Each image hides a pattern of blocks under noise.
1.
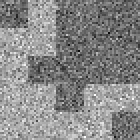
mirrored about the diagonal from the bottom left
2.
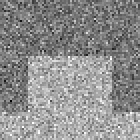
left and right mirror each other
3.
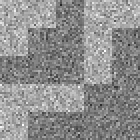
mirrored about the diagonal from the top left
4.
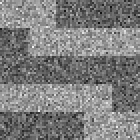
the same after a half turn
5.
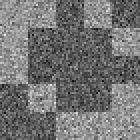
mirrored about the diagonal from the bottom left
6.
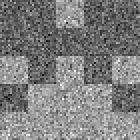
left and right mirror each other
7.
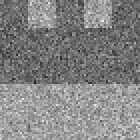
left and right mirror each other
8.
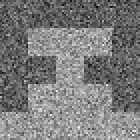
left and right mirror each other
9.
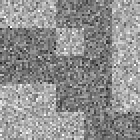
no symmetry
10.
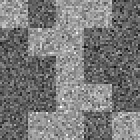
the same after a half turn
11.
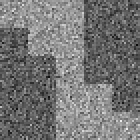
the same after a half turn
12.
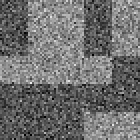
no symmetry
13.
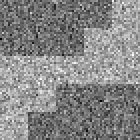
the same after a half turn
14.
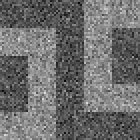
the same after a half turn
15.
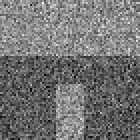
left and right mirror each other
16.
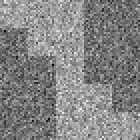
the same after a half turn
